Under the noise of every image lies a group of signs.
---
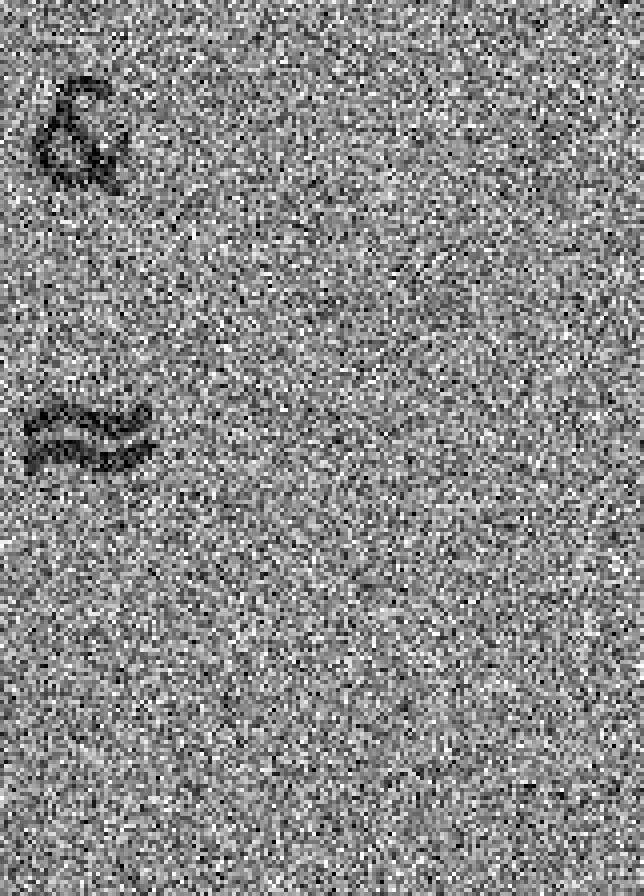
top left: ampersand; middle left: approximately sign
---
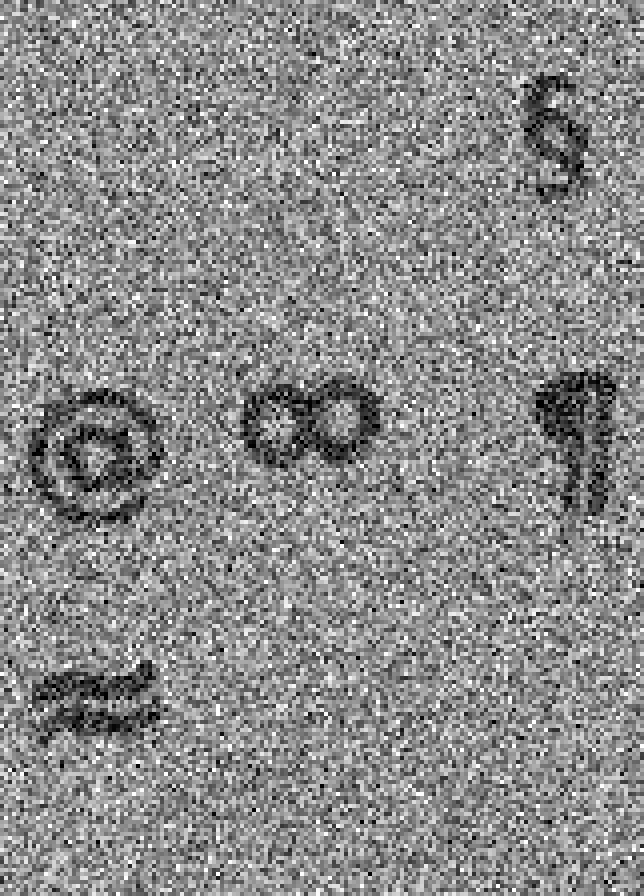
top right: section sign; middle left: at sign; centre: infinity sign; middle right: pilcrow; bottom left: approximately sign
